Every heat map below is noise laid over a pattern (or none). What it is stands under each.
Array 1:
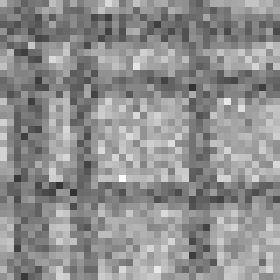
bands of rows crossing bands of columns
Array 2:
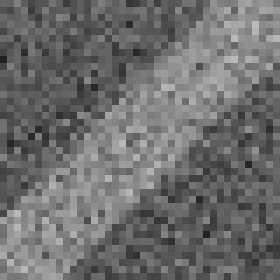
a diagonal band
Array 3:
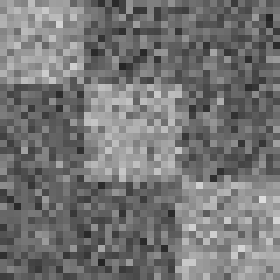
blocks along the diagonal
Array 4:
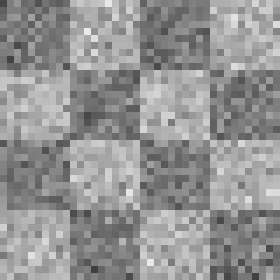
a checkerboard
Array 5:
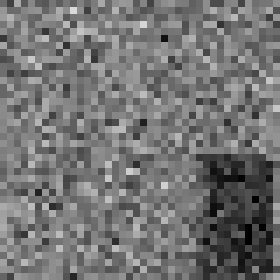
one block
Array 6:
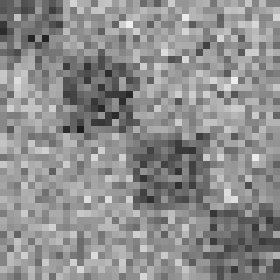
blocks along the diagonal
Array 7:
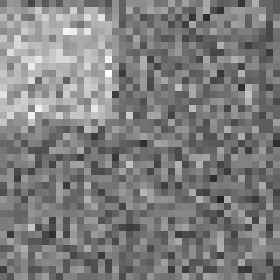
one block
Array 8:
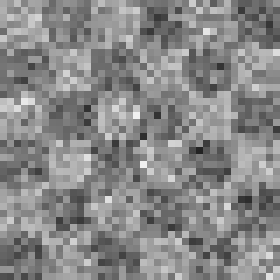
a checkerboard
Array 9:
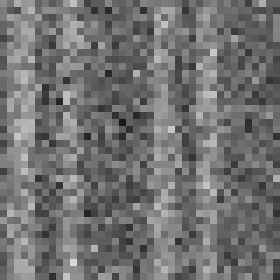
bands of columns
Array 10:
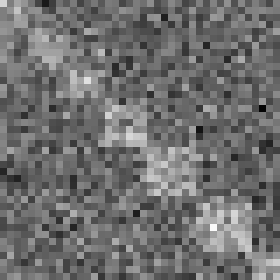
blocks along the diagonal
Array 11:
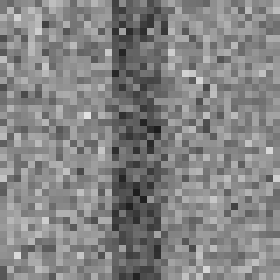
one band of columns
